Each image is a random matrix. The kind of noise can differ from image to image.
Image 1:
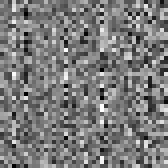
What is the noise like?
columns of uneven size
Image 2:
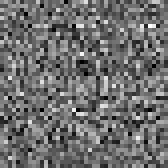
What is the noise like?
low rank plus noise
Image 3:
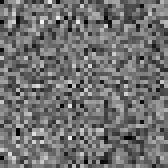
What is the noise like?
low rank plus noise
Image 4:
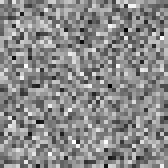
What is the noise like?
independent entries
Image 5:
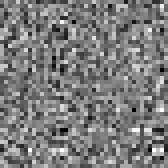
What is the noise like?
low rank plus noise
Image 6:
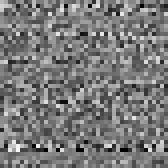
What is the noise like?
rows of uneven size
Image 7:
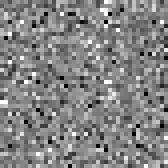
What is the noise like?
heavy tails
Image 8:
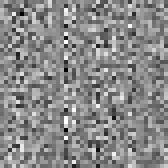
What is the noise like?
columns of uneven size
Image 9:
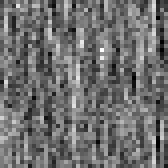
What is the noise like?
streaked along the columns
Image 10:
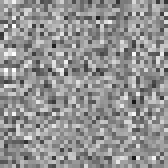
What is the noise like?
low rank plus noise
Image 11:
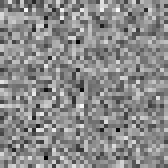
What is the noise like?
low rank plus noise
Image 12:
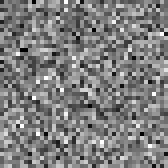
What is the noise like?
independent entries
